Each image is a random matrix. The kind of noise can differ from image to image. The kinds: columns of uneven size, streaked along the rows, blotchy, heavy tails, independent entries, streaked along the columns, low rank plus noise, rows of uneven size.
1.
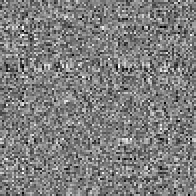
low rank plus noise
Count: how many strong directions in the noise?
two
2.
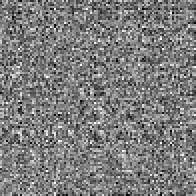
low rank plus noise
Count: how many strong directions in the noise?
three or four
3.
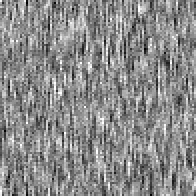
streaked along the columns
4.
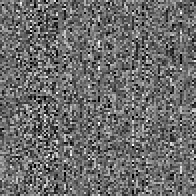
columns of uneven size
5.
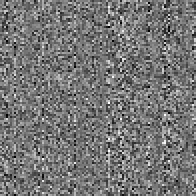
columns of uneven size
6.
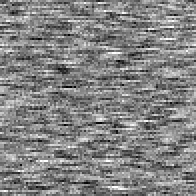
streaked along the rows
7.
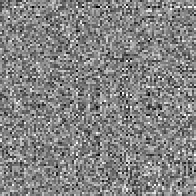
low rank plus noise
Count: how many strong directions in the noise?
one
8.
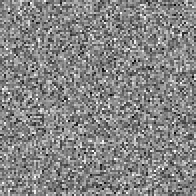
independent entries
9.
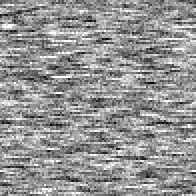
streaked along the rows
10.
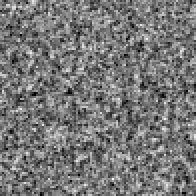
blotchy
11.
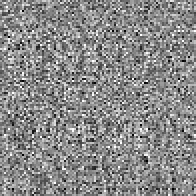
low rank plus noise
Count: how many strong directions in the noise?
five to eight
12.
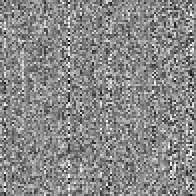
columns of uneven size
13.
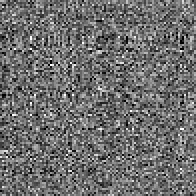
low rank plus noise
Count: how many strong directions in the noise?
three or four
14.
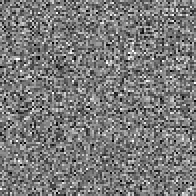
low rank plus noise
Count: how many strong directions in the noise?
two
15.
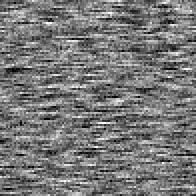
streaked along the rows
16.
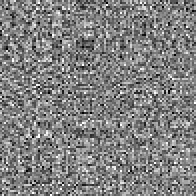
low rank plus noise
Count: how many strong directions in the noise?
one
